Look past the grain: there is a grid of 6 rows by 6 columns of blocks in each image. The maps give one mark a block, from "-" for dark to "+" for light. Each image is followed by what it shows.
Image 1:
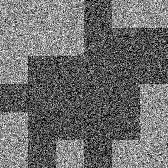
+ + + - + +
+ + + - - -
+ - - - - -
- - - - - +
+ - - - - +
+ - + - + +
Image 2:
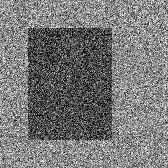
+ + + + + +
+ - - - + +
+ - - - + +
+ - - - + +
+ - - - + +
+ + + + + +
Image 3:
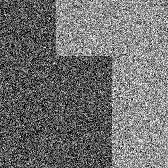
- - + + + +
- - + + + +
- - - - + +
- - - - + +
- - - - + +
- - - - + +
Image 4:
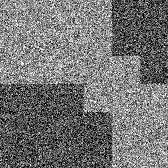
+ + + + - -
+ + + + - -
+ + + + + -
- - - + + +
- - - - + +
- - - - + +
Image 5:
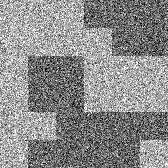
+ + + - - -
+ + + + - -
+ - - + + +
+ - - + + +
+ + - - - -
+ - - - - +
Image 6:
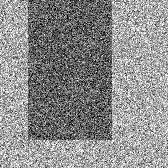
+ - - - + +
+ - - - + +
+ - - - + +
+ - - - + +
+ - - - + +
+ + + + + +
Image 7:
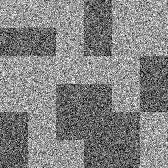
+ + + - + +
- - + - + +
+ + + + + -
+ + - - + -
- + - - - +
- + + - - +
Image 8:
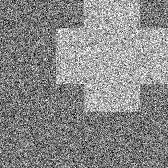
- - - + + -
- - + + + +
- - + + + +
- - - + + -
- - - - - -
- - - - - -
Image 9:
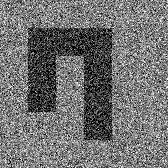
+ + + + + +
+ - - - + +
+ - + - + +
+ - + - + +
+ + + - + +
+ + + + + +
